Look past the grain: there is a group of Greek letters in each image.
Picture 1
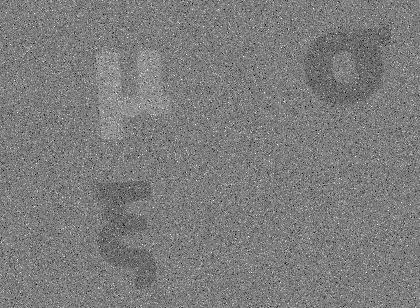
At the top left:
mu
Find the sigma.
top right
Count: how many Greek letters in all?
3
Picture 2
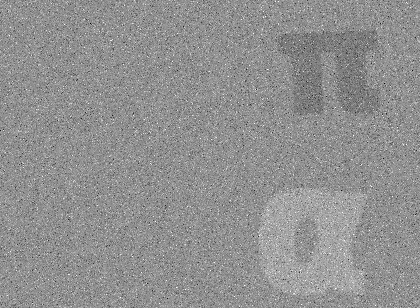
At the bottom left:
nothing
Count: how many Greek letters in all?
2
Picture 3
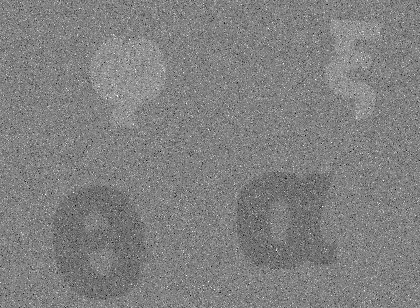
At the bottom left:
theta
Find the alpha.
bottom right
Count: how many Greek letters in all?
4
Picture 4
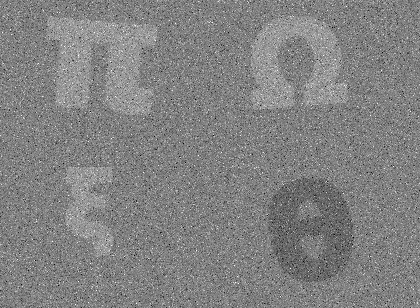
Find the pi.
top left
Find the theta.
bottom right
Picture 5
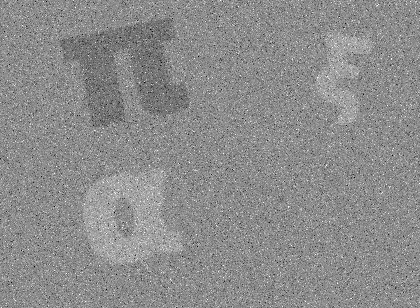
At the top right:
xi
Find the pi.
top left
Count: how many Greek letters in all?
3
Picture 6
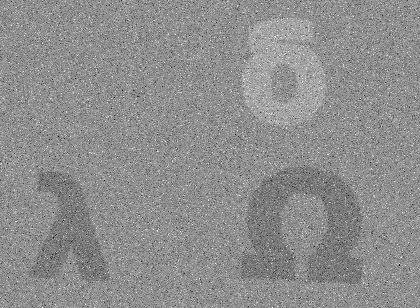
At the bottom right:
omega
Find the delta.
top right
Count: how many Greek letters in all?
3
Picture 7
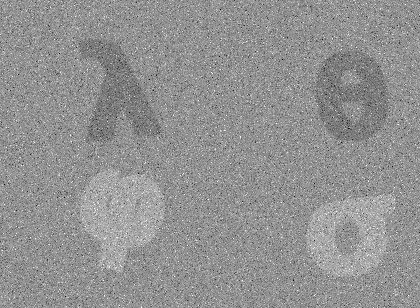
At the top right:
theta
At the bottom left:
phi
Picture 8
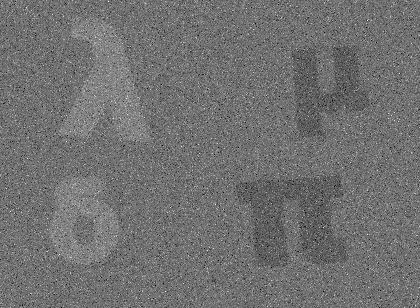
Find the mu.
top right
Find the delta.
bottom left
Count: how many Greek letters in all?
4
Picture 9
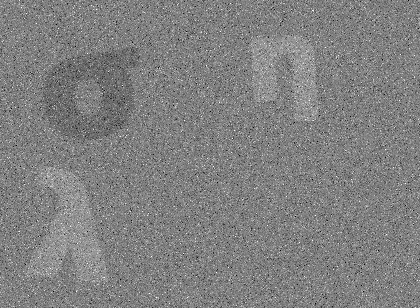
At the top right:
eta
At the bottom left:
lambda
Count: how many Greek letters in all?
3
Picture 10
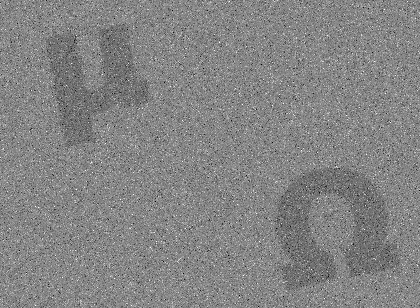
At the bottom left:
nothing
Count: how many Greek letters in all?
2
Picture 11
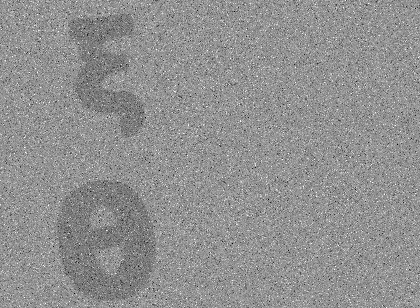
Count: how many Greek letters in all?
2
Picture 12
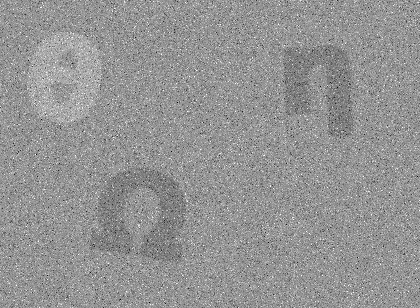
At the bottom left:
omega
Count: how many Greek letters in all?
3
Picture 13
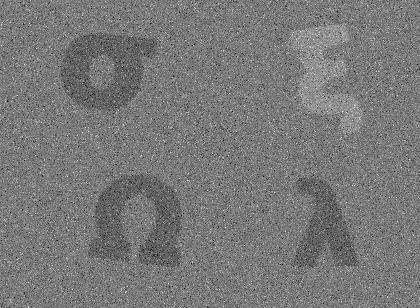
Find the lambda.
bottom right
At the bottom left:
omega
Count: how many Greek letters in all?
4
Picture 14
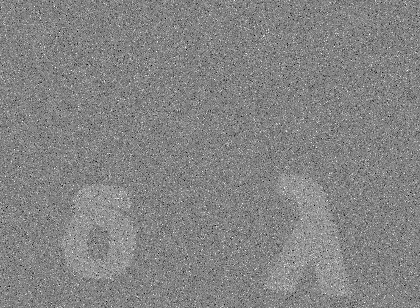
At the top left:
nothing
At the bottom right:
lambda
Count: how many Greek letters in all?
2
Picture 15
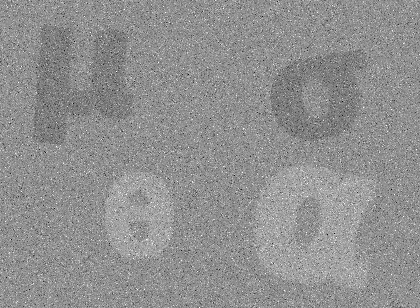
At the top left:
mu
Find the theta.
bottom left
